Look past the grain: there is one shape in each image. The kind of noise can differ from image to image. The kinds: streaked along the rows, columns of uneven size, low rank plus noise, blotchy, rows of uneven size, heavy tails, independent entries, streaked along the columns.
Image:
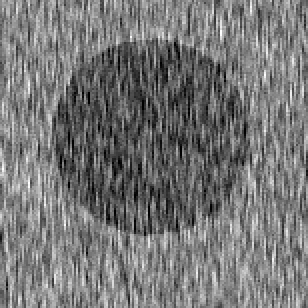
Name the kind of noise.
streaked along the columns
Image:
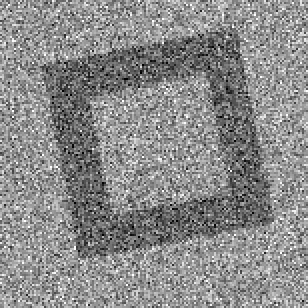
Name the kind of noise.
independent entries
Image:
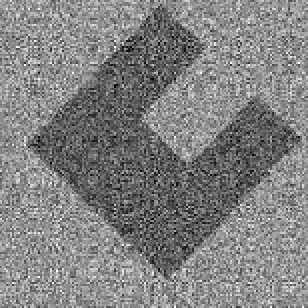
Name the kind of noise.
low rank plus noise
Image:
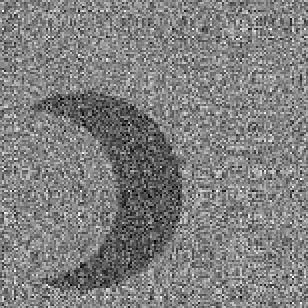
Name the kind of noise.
low rank plus noise
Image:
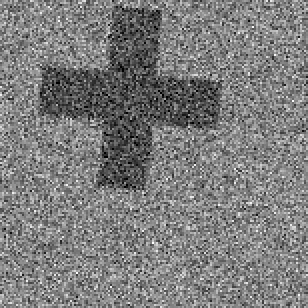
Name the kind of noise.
independent entries
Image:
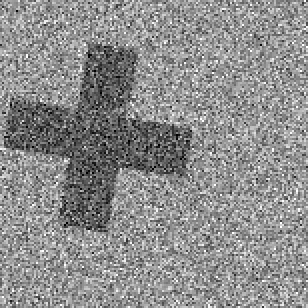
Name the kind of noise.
independent entries
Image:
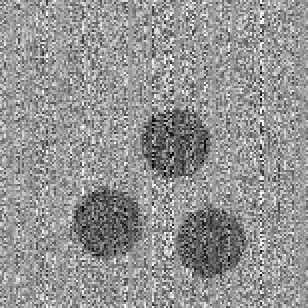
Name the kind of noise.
columns of uneven size
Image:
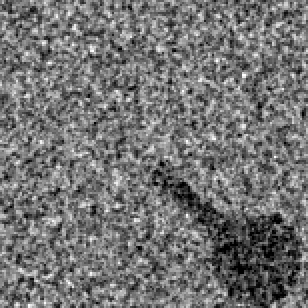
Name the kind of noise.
blotchy
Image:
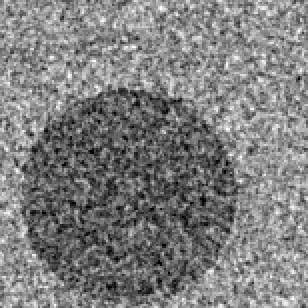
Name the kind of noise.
blotchy
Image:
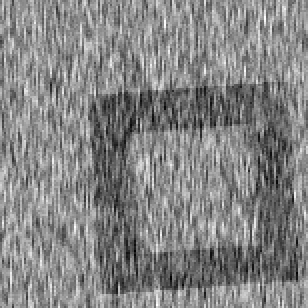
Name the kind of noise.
streaked along the columns
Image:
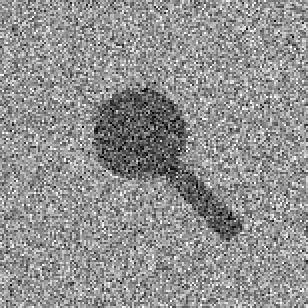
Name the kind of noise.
independent entries
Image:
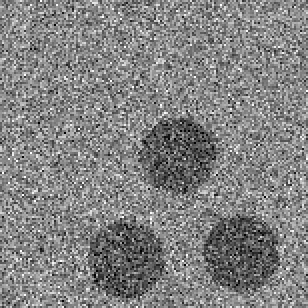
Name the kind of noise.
independent entries
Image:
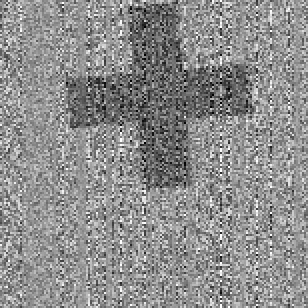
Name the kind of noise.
columns of uneven size
